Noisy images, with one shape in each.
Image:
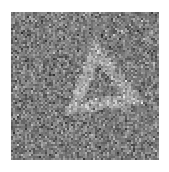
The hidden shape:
triangle frame
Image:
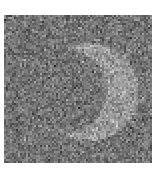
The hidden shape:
crescent
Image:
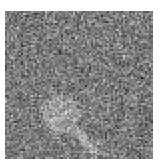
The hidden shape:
lollipop
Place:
bottom middle
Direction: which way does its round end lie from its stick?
up and left
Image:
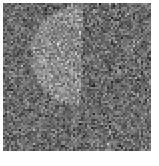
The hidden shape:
half disc
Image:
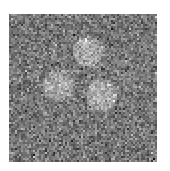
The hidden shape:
three dots
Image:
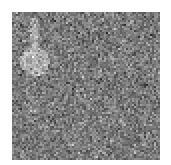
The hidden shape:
lollipop
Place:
top left
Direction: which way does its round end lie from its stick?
down
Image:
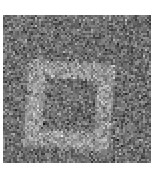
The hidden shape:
square frame
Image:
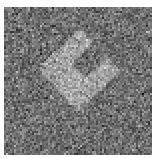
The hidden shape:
square with a notch
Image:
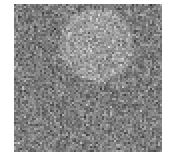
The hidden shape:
disc
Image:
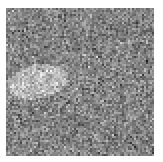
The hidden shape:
ellipse
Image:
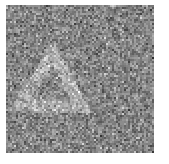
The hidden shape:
triangle frame
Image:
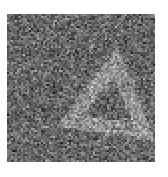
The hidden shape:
triangle frame
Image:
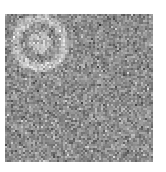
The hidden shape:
bullseye
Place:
top left
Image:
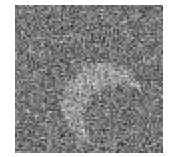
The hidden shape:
crescent
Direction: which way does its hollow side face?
down and right
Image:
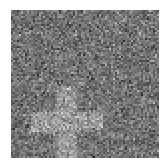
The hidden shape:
cross
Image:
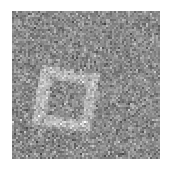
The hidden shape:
square frame
